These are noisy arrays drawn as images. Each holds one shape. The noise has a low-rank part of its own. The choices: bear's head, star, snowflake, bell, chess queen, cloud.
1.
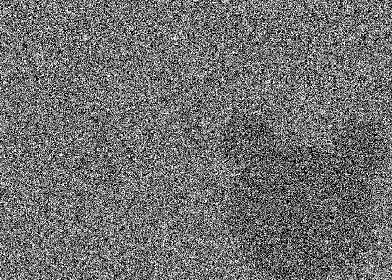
bear's head
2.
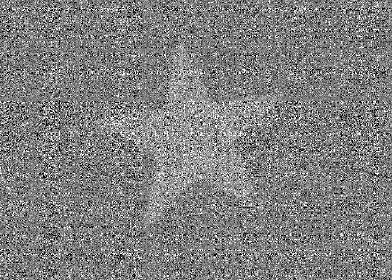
star
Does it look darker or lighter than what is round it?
lighter
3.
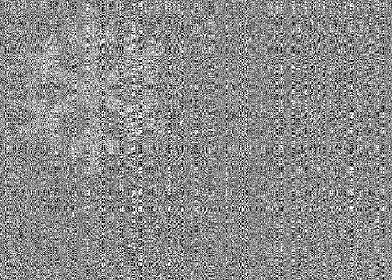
snowflake
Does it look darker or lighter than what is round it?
lighter
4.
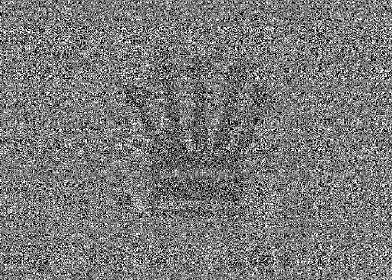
chess queen
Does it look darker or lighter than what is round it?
darker
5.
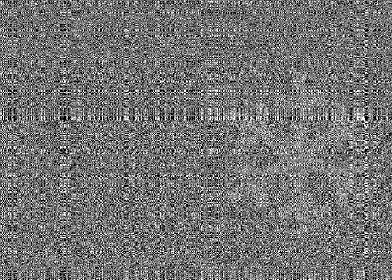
snowflake
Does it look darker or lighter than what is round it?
lighter
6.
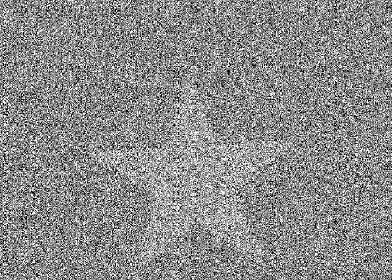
star
